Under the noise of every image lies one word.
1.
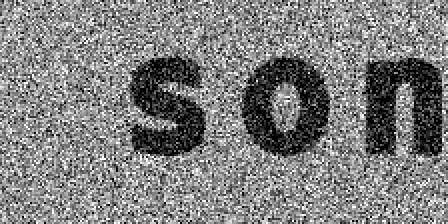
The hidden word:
son
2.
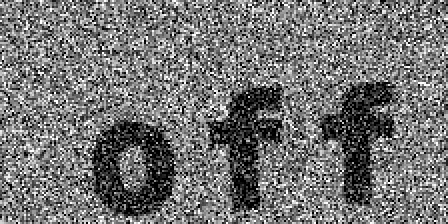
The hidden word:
off
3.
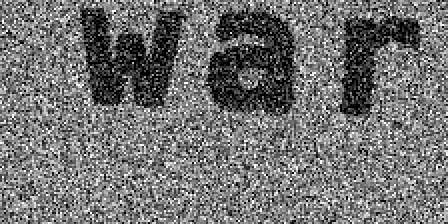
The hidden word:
war
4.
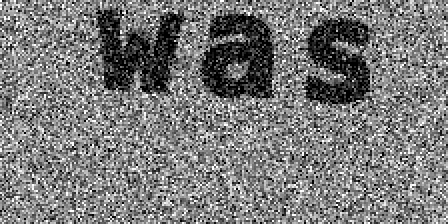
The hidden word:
was
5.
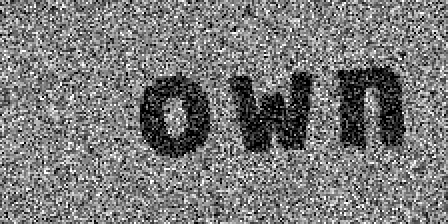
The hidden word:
own
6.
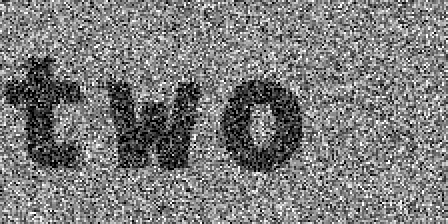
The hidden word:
two
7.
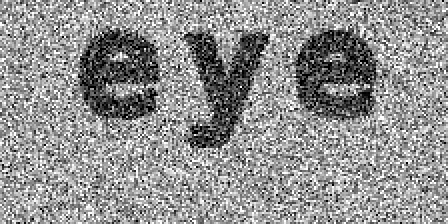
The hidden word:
eye
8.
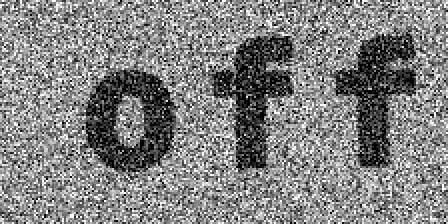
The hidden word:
off
